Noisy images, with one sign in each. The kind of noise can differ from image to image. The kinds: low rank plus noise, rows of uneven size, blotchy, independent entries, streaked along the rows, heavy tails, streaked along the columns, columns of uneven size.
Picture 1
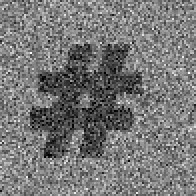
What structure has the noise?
independent entries
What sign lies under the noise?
hash sign
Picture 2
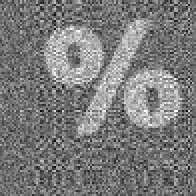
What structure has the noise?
low rank plus noise
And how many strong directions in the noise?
one
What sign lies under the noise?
percent sign
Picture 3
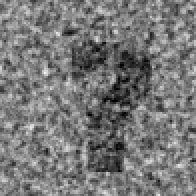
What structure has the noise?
blotchy
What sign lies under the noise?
question mark
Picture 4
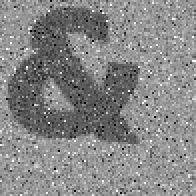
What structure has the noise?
heavy tails
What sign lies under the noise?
ampersand
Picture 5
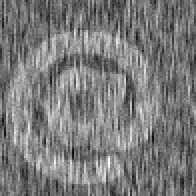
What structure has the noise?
streaked along the columns
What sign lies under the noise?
at sign
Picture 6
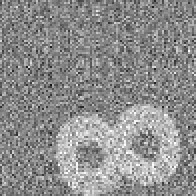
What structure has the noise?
low rank plus noise
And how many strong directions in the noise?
three or four
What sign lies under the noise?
infinity sign
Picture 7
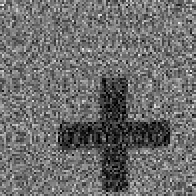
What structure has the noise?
low rank plus noise
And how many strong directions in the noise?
three or four
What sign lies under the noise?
plus sign
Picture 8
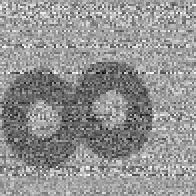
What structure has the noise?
rows of uneven size
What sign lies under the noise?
infinity sign
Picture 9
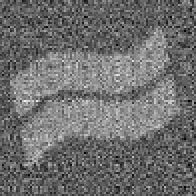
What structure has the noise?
low rank plus noise
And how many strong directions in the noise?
three or four
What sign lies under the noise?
approximately sign
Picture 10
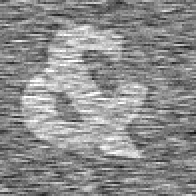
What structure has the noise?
streaked along the rows
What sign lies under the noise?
ampersand
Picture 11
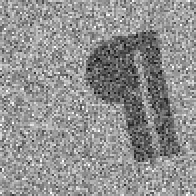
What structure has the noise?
independent entries
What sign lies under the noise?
pilcrow
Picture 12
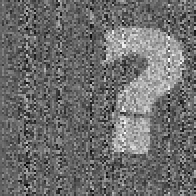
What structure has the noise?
columns of uneven size
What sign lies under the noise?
question mark
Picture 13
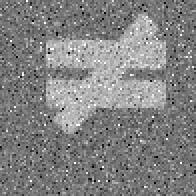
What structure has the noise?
heavy tails
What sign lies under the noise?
not-equal sign
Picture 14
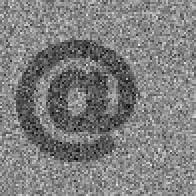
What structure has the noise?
independent entries
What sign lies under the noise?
at sign
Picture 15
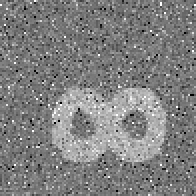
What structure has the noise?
heavy tails
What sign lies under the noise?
infinity sign
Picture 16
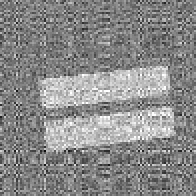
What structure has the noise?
low rank plus noise
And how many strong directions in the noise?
one
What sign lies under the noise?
equals sign
